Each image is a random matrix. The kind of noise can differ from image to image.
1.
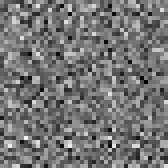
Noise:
low rank plus noise
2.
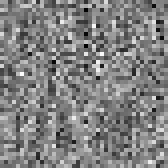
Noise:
low rank plus noise
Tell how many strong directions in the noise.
three or four
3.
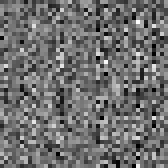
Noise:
columns of uneven size
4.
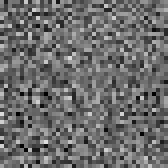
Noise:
low rank plus noise
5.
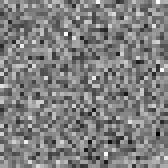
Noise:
independent entries
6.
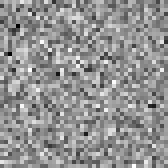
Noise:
independent entries
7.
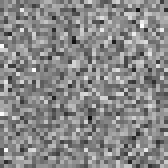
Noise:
independent entries
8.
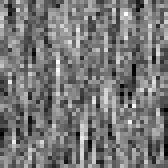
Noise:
streaked along the columns
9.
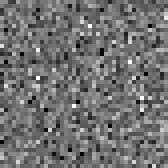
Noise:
heavy tails
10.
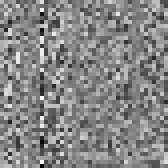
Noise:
columns of uneven size
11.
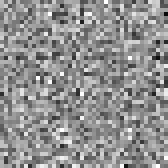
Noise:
low rank plus noise
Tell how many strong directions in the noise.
three or four
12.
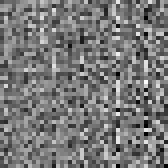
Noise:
columns of uneven size
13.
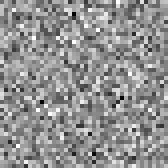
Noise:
independent entries
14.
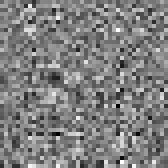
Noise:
low rank plus noise
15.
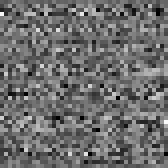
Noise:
rows of uneven size
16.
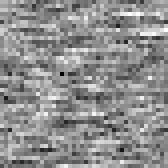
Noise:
streaked along the rows
